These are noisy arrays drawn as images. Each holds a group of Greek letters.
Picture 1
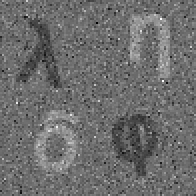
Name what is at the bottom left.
delta
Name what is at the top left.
lambda
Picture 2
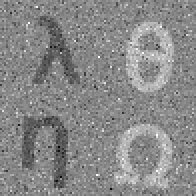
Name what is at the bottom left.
eta
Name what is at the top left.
lambda
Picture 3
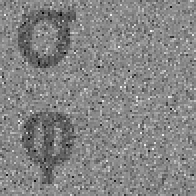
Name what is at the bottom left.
phi
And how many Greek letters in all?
2
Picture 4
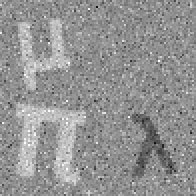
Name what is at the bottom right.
lambda
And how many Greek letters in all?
3
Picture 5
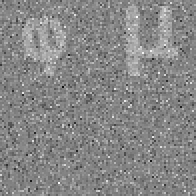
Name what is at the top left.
phi
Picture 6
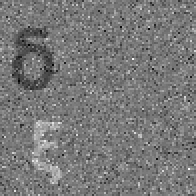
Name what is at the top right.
nothing
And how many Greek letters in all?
2
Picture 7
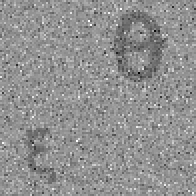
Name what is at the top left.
nothing
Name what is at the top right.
theta
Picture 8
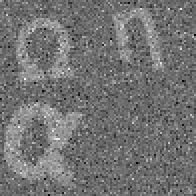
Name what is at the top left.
omega
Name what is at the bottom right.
nothing
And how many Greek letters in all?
3
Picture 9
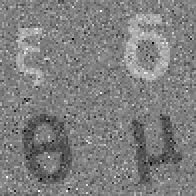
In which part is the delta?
top right
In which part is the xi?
top left
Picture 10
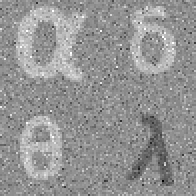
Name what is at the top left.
alpha
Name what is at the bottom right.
lambda
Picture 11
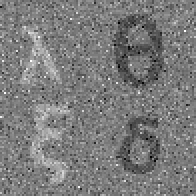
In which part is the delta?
bottom right
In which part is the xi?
bottom left
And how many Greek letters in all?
4
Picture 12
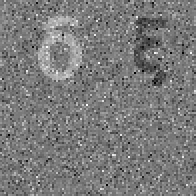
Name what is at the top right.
xi
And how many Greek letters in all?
2
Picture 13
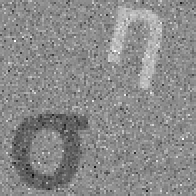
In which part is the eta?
top right
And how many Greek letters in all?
2
